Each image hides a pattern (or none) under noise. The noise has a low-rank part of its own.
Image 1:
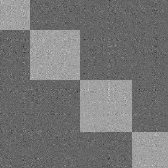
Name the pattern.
blocks along the diagonal
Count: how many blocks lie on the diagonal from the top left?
4
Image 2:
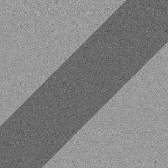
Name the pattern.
a diagonal band
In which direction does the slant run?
bottom left to top right
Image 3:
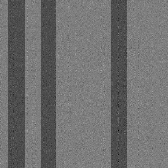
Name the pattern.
bands of columns
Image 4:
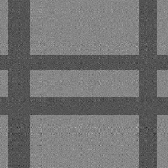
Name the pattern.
bands of rows crossing bands of columns
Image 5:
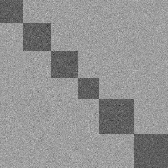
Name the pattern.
blocks along the diagonal
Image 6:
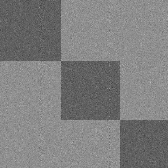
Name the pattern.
blocks along the diagonal
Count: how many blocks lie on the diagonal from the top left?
3
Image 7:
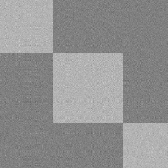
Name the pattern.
blocks along the diagonal
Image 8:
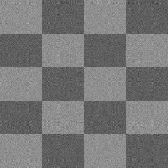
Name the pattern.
a checkerboard
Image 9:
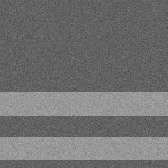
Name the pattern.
bands of rows
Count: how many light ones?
2
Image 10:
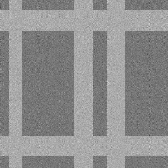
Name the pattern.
bands of rows crossing bands of columns
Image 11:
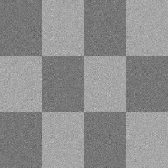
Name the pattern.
a checkerboard
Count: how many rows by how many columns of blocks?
3 by 4
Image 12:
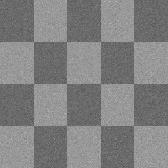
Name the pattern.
a checkerboard
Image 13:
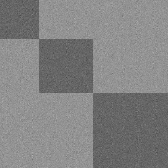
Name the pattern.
blocks along the diagonal
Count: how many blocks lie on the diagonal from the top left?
3
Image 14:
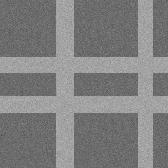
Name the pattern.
bands of rows crossing bands of columns
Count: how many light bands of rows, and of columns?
2 and 2
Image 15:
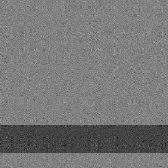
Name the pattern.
one band of rows
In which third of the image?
bottom
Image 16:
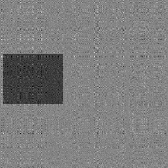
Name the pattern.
one block
